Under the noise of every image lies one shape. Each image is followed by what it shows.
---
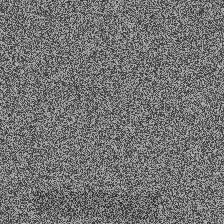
bar
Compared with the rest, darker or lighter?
darker
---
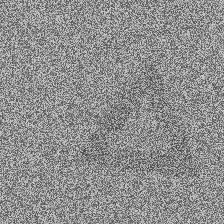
triangle frame
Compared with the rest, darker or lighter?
darker
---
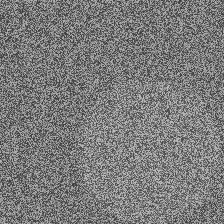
disc
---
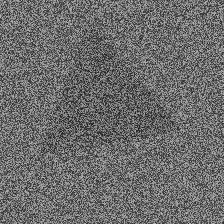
triangle
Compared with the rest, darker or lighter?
darker
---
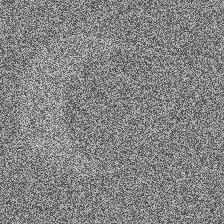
crescent
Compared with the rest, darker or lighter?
lighter
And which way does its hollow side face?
right
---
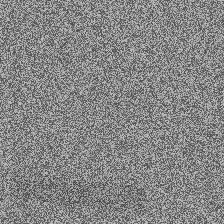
bar
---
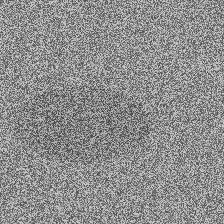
ellipse
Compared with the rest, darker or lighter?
darker
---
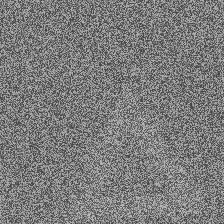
triangle frame
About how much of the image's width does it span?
two thirds
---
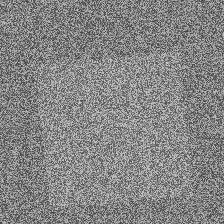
square
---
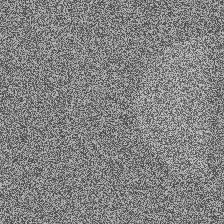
half disc
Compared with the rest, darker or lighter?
lighter
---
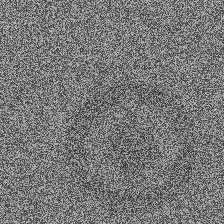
bullseye
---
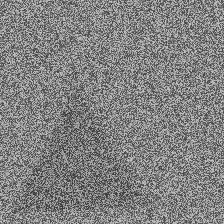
triangle
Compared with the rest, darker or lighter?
darker
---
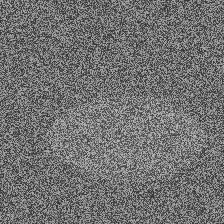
ellipse
